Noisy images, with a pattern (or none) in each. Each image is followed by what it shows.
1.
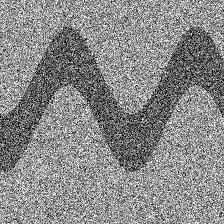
a wavy band
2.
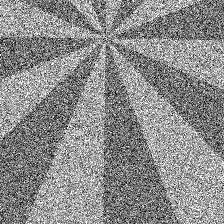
spokes from one point
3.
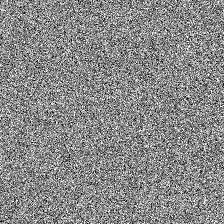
only noise
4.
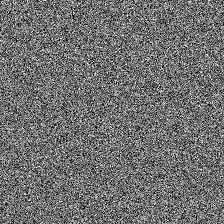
only noise
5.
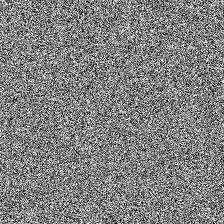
only noise
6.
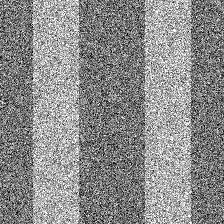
vertical stripes
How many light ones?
2
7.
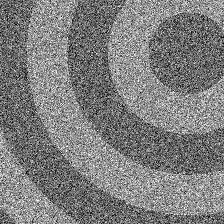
rings round one point
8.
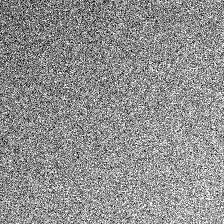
a smooth slope
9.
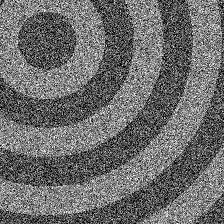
rings round one point
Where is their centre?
top left
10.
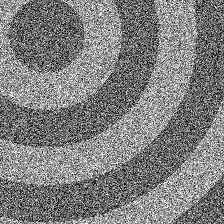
rings round one point
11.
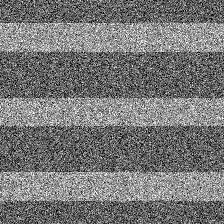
horizontal stripes
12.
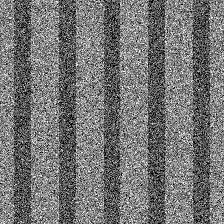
vertical stripes
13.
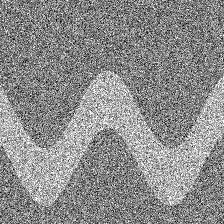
a wavy band
